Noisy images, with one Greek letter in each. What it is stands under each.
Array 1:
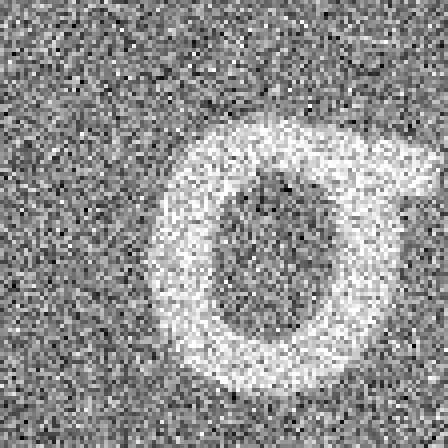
sigma
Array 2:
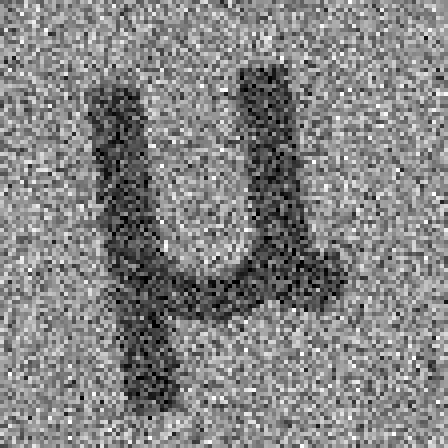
mu
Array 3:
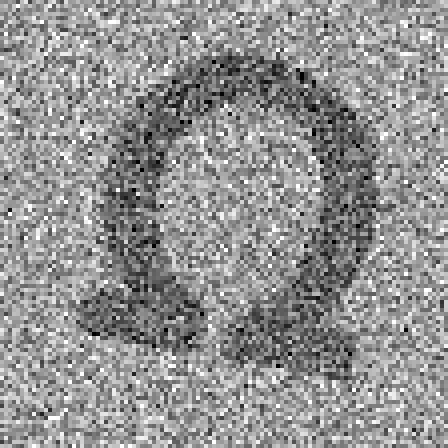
omega
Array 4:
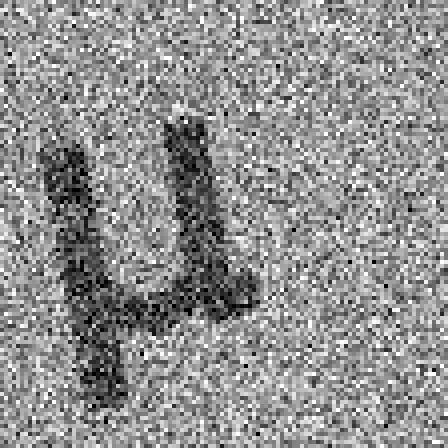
mu
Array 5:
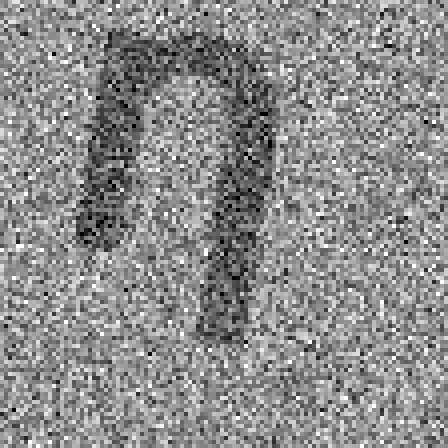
eta
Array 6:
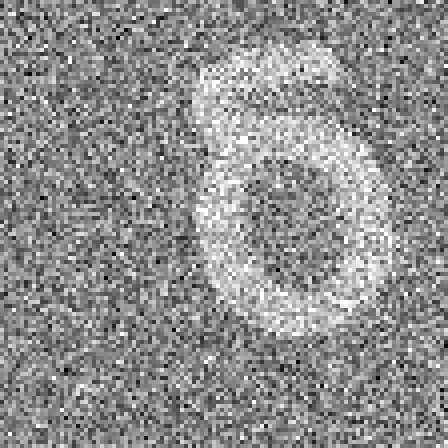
delta
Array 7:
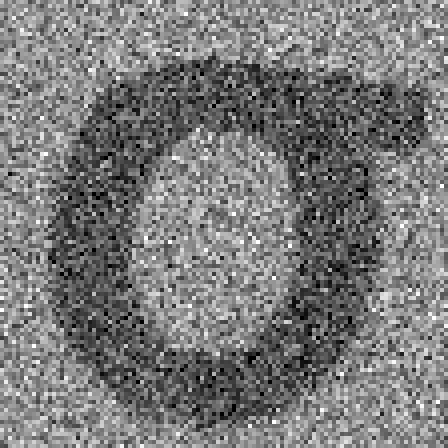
sigma
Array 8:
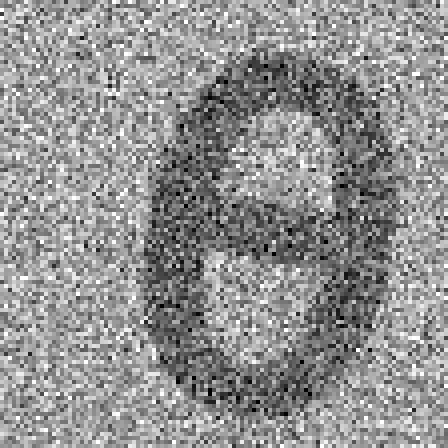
theta
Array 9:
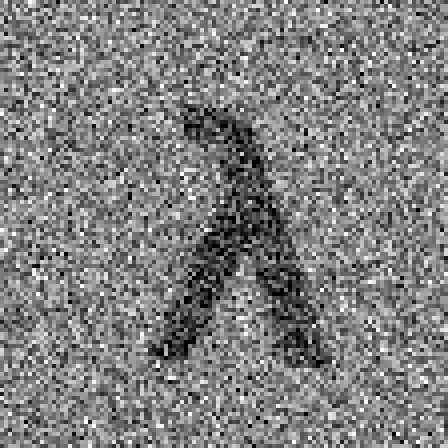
lambda
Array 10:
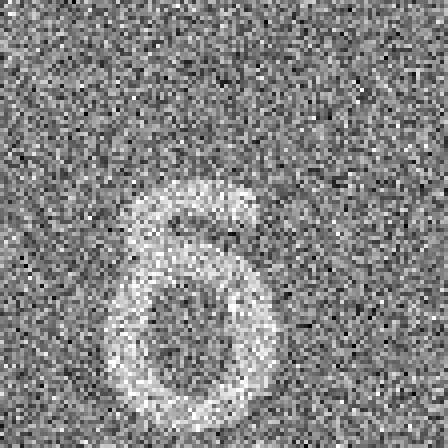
delta
